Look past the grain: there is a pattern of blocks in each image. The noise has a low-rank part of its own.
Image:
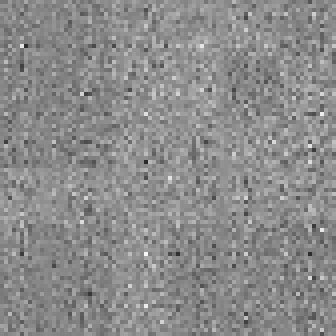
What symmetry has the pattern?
mirrored about the diagonal from the bottom left
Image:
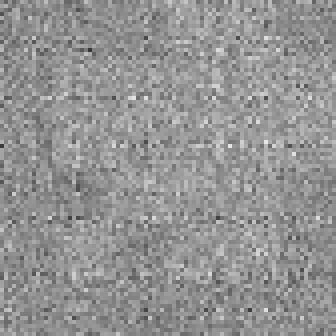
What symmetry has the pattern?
mirrored about the diagonal from the bottom left
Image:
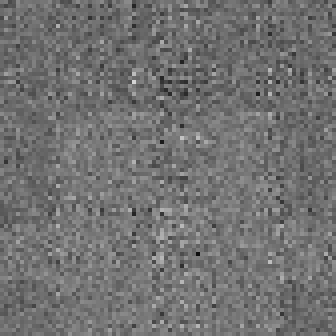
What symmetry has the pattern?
left and right mirror each other
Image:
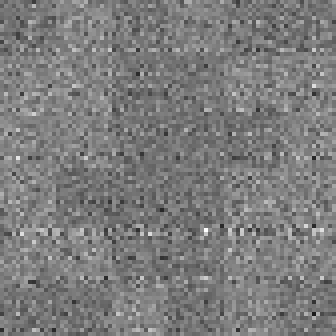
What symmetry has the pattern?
the same after a half turn
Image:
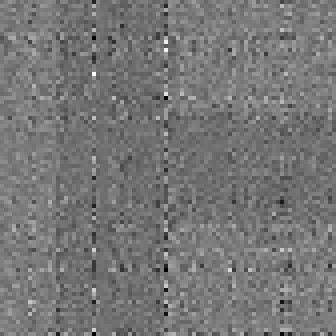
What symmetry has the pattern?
top and bottom mirror each other
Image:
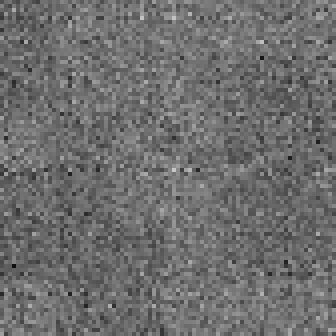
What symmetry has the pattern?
no symmetry
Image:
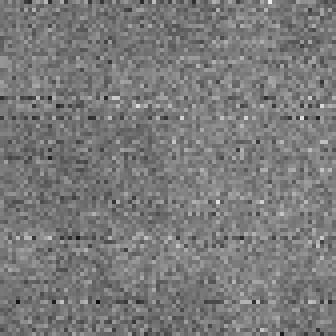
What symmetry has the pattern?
top and bottom mirror each other
